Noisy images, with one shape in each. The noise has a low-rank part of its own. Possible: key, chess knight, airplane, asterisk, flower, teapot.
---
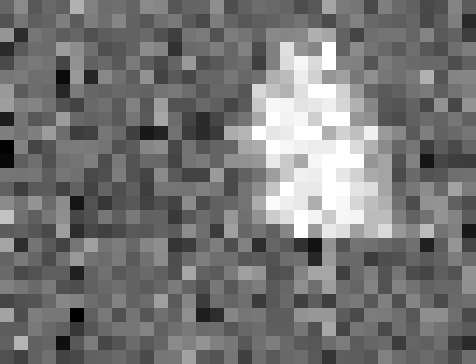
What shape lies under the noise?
chess knight
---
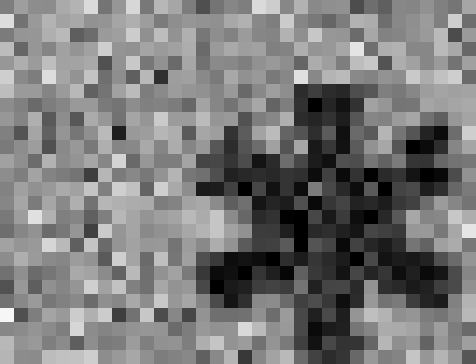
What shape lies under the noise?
asterisk
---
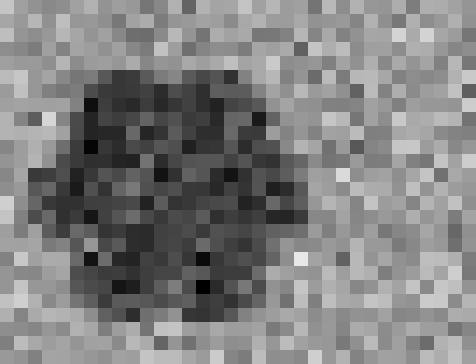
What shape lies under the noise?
flower
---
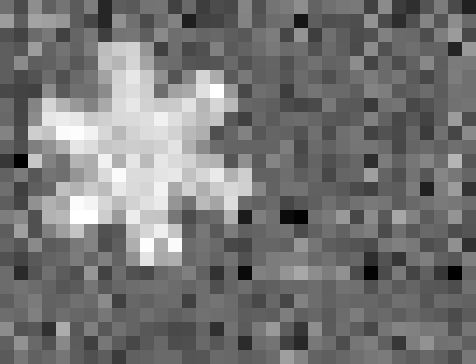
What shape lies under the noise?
asterisk
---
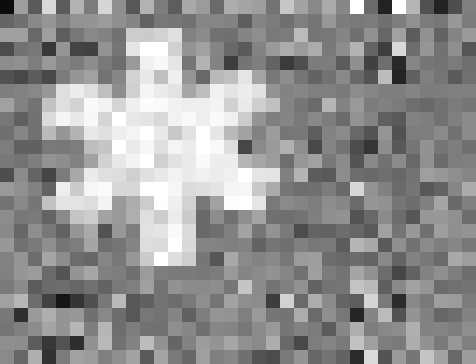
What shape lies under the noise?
asterisk
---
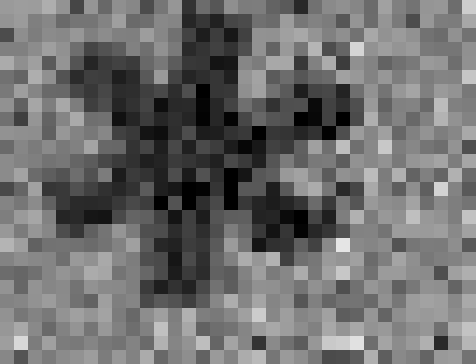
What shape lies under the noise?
asterisk
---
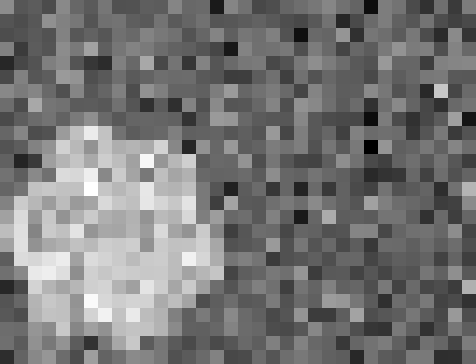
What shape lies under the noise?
flower
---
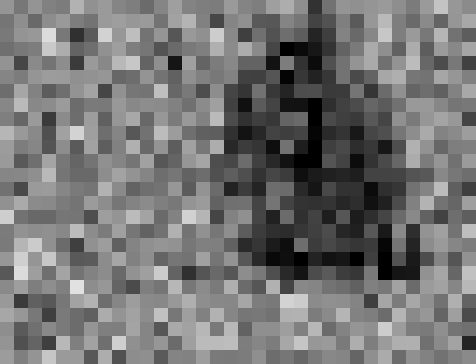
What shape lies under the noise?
chess knight
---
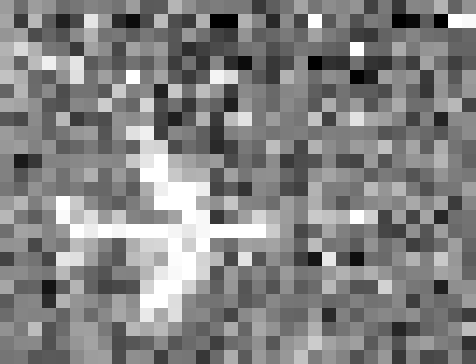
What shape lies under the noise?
airplane
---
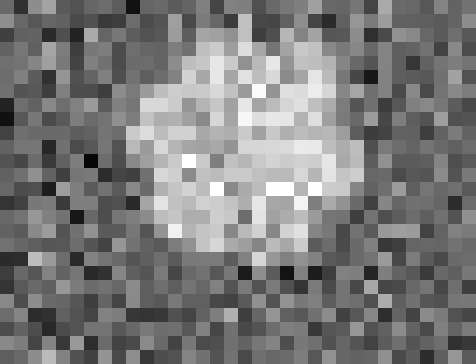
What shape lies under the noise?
flower
